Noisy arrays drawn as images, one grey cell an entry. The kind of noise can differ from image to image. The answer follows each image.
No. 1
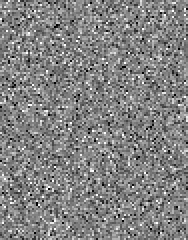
heavy tails
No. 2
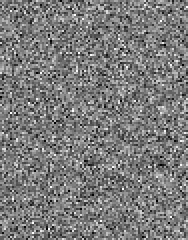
low rank plus noise
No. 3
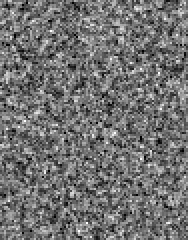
blotchy
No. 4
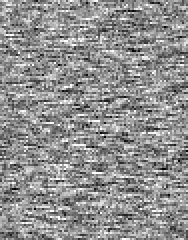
streaked along the rows
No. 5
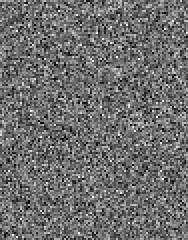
independent entries
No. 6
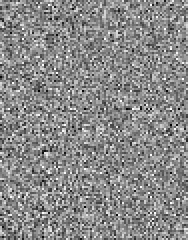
low rank plus noise
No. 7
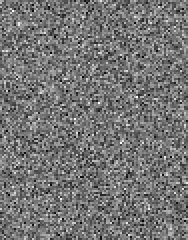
independent entries
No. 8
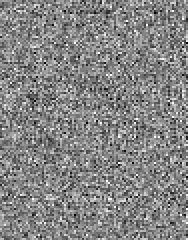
low rank plus noise
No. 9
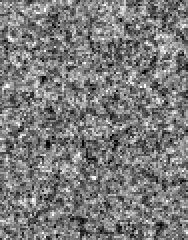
blotchy
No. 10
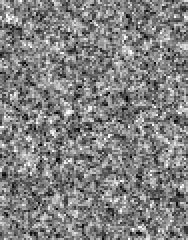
blotchy
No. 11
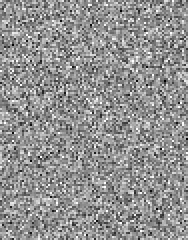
low rank plus noise
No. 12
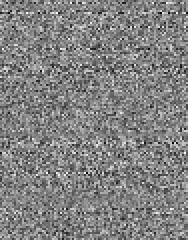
rows of uneven size
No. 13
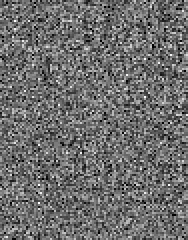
low rank plus noise
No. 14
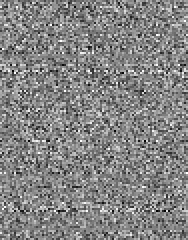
rows of uneven size
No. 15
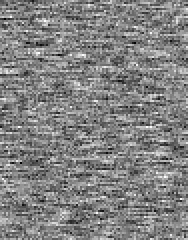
streaked along the rows
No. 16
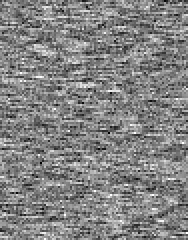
streaked along the rows
